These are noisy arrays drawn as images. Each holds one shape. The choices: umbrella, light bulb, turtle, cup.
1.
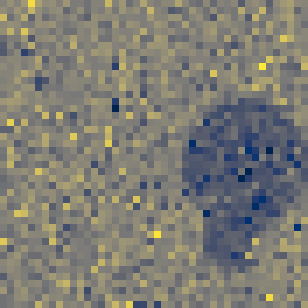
dark light bulb
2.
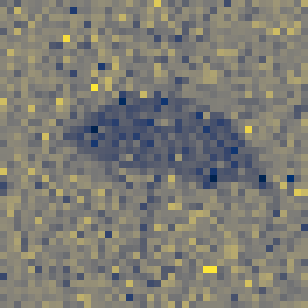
dark umbrella
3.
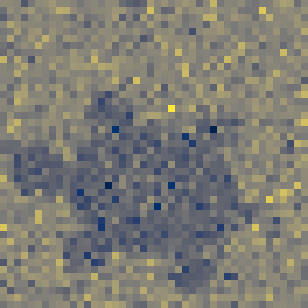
dark turtle
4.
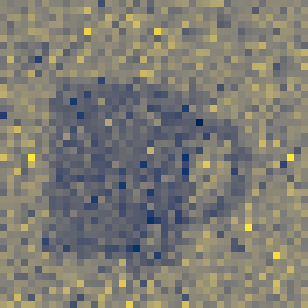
dark cup
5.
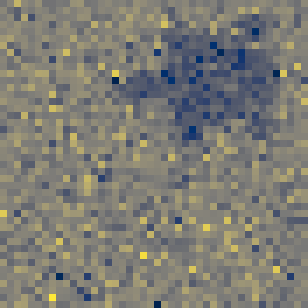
dark turtle
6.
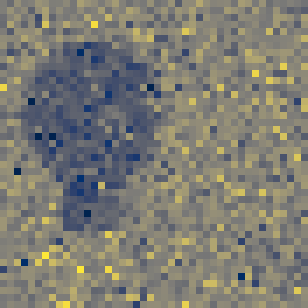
dark light bulb
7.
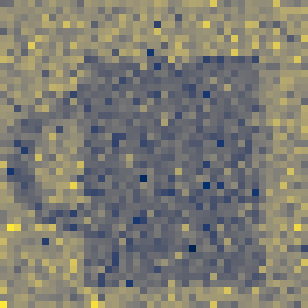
dark cup
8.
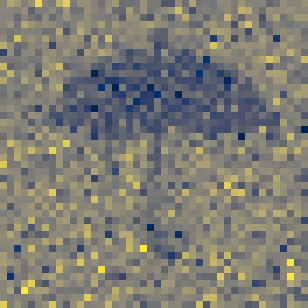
dark umbrella
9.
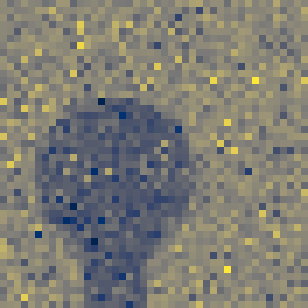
dark light bulb
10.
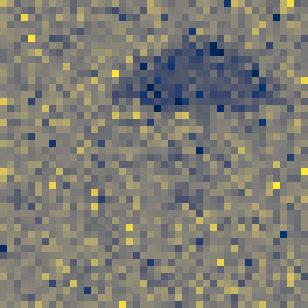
dark umbrella
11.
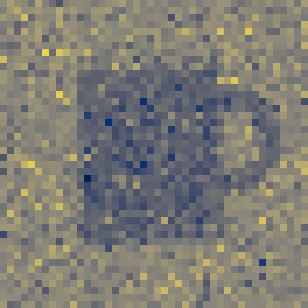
dark cup
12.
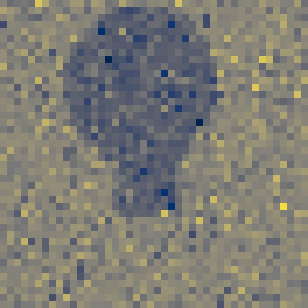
dark light bulb
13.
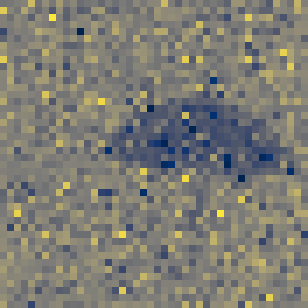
dark umbrella
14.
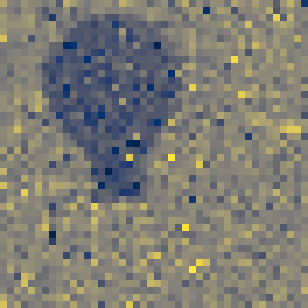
dark light bulb
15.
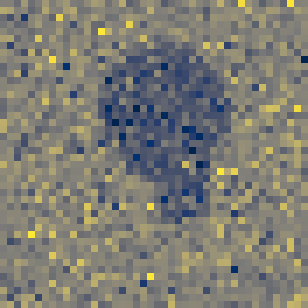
dark light bulb
